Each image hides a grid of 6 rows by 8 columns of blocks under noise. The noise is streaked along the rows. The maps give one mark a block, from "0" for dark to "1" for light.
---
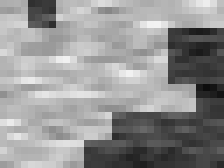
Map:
10111111
11111100
11111100
11111110
11110000
11100000
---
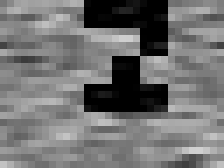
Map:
11100011
11111011
11110111
11100011
11111111
11111111
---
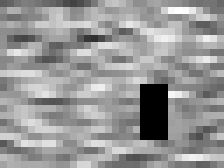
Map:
11111111
11111111
11111111
11111011
11111011
11111111
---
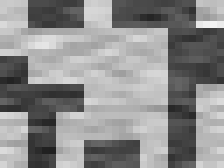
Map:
10010001
11111100
01111100
00011101
10111101
10100101
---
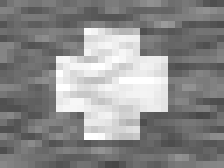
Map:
00000000
00011000
00111100
00111100
00011000
00000000
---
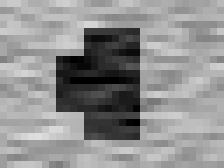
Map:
11111111
11100111
11000111
11000111
11100111
11111111
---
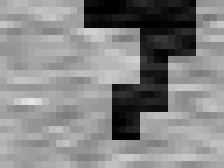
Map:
11100001
11111001
11111011
11110011
11110111
11111111
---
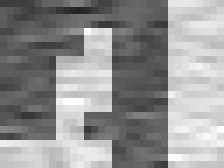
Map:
00000011
00010011
00110011
00110011
00100011
11110011
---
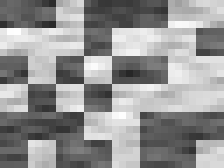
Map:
00100011
11101110
01010011
10101111
00011000
01001001
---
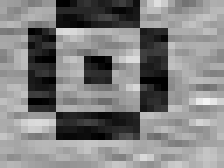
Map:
11000111
10111011
10101011
10111011
11000111
11111111
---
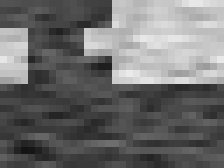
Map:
00001111
10011111
10001111
00000000
00000000
00000000
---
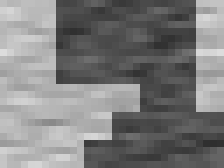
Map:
11000001
11000001
11000001
11111001
11110000
11100000
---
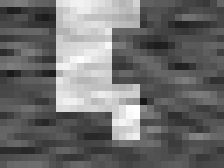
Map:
00111000
00110000
00110000
00111000
00001000
00000000
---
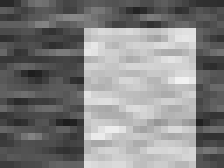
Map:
00000000
00011110
00011110
00011110
00011110
00011110
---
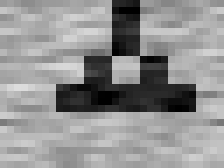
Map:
11110111
11110111
11101011
11000001
11111111
11111111
